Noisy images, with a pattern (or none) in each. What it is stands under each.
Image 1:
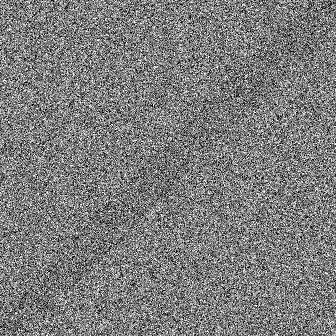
a diagonal band
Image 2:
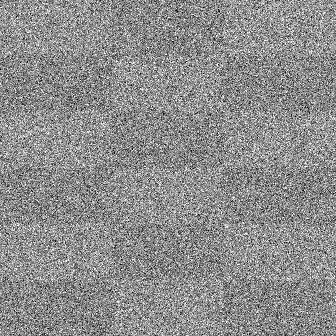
a checkerboard
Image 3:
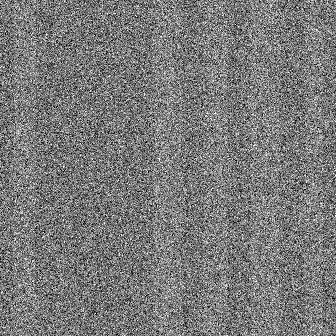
bands of columns
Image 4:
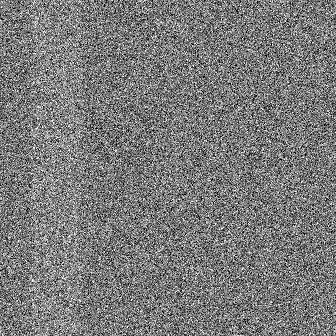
one band of columns
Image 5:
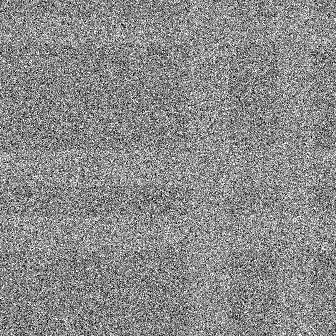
bands of rows crossing bands of columns
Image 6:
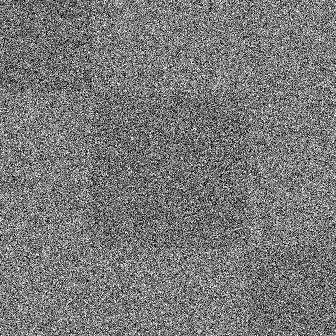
blocks along the diagonal
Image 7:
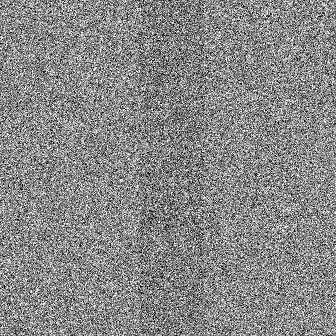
one band of columns
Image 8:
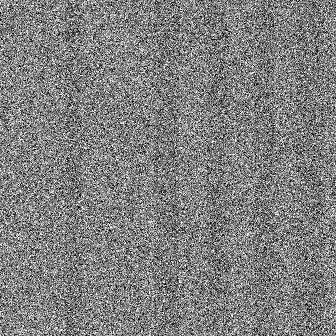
bands of columns
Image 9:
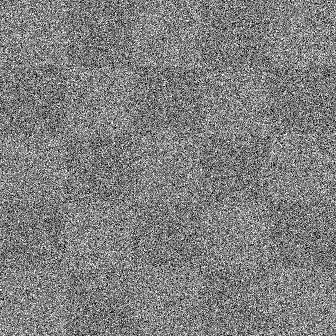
a checkerboard
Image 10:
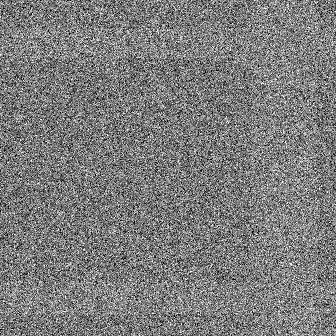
bands of rows crossing bands of columns
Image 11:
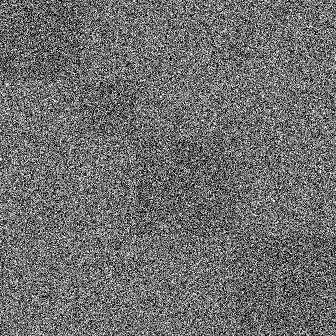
blocks along the diagonal
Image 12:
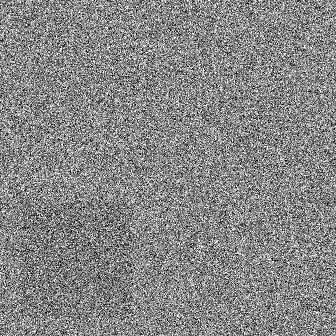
one block
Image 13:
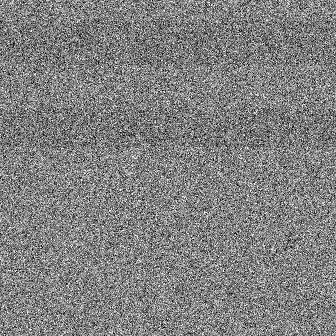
bands of rows
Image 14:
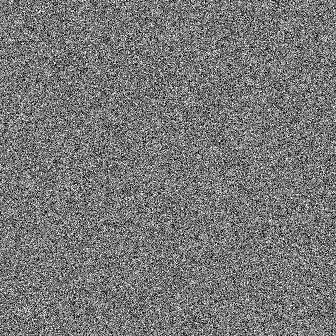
only noise
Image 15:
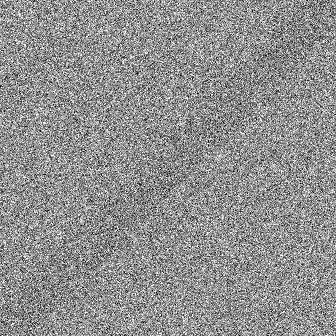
a diagonal band
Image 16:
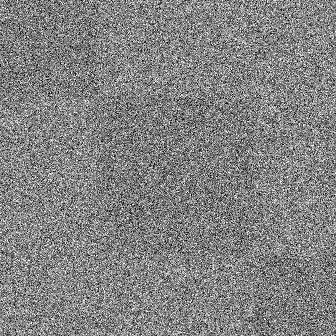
blocks along the diagonal
